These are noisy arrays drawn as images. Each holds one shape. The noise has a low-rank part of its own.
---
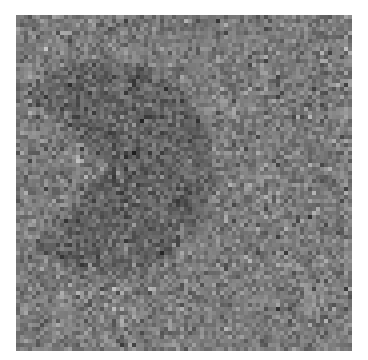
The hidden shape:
disc with a wedge cut out
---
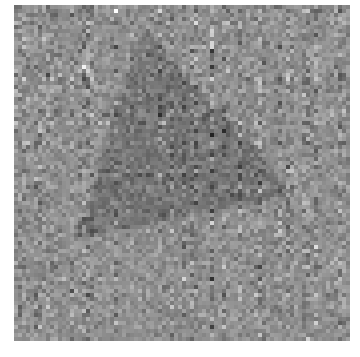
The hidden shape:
triangle
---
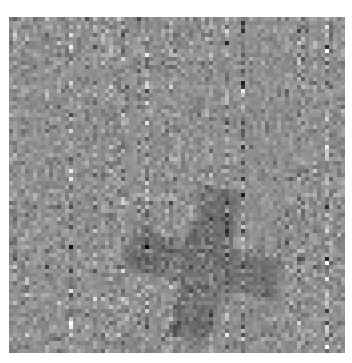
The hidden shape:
cross
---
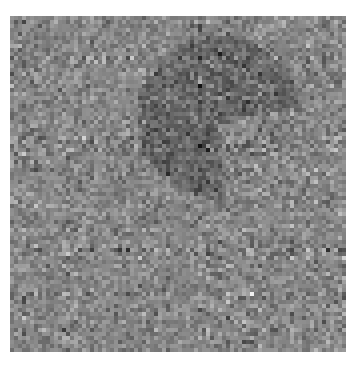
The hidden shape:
disc with a wedge cut out
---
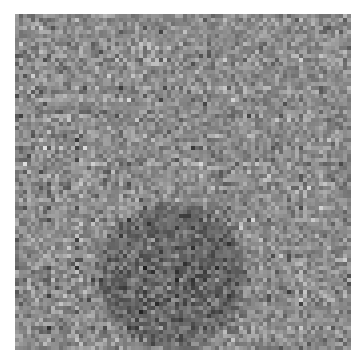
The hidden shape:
disc
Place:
bottom middle
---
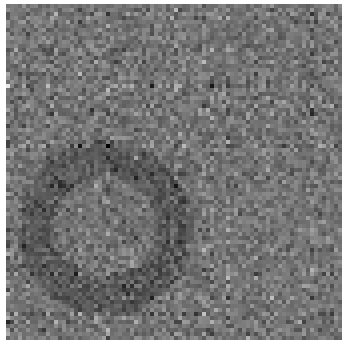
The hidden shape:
ring
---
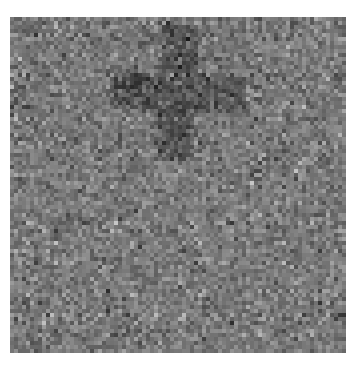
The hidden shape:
cross
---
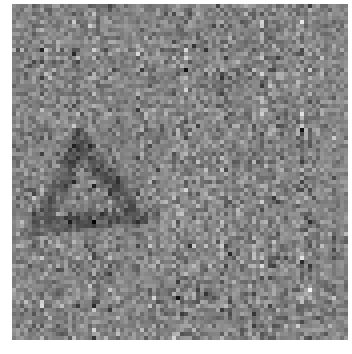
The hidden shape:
triangle frame
